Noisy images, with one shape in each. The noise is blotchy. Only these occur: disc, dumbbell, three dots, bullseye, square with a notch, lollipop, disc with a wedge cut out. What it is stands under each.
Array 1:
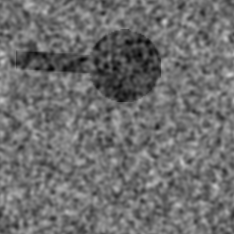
lollipop
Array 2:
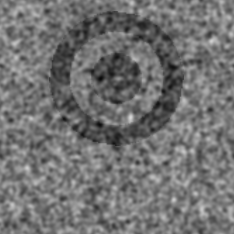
bullseye
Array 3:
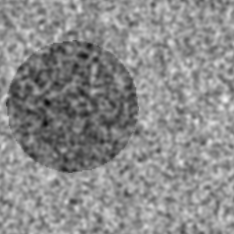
disc
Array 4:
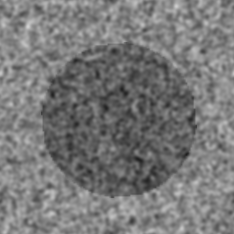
disc
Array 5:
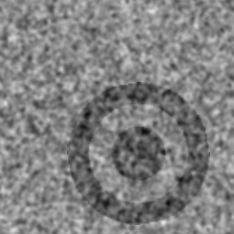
bullseye
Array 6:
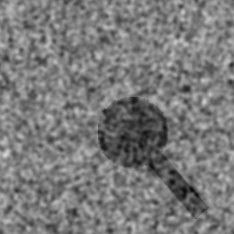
lollipop
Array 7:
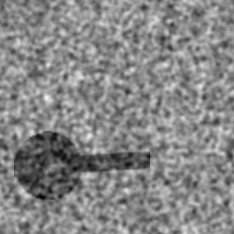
lollipop
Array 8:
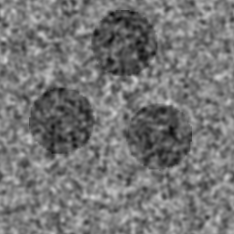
three dots
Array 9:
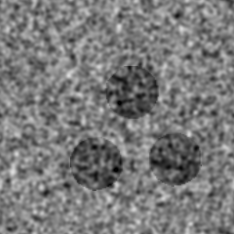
three dots
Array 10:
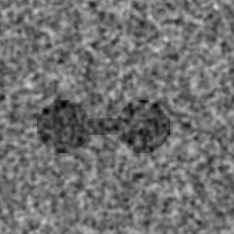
dumbbell
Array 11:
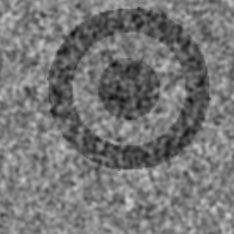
bullseye
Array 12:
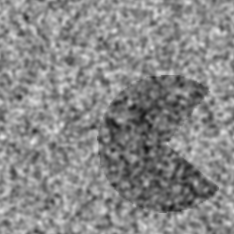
disc with a wedge cut out
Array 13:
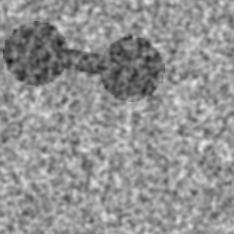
dumbbell
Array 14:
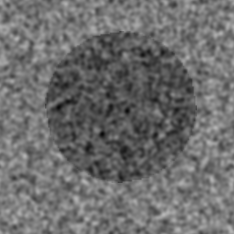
disc
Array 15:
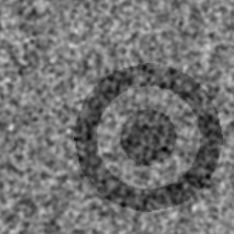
bullseye
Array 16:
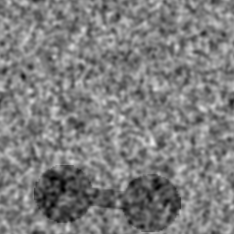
dumbbell
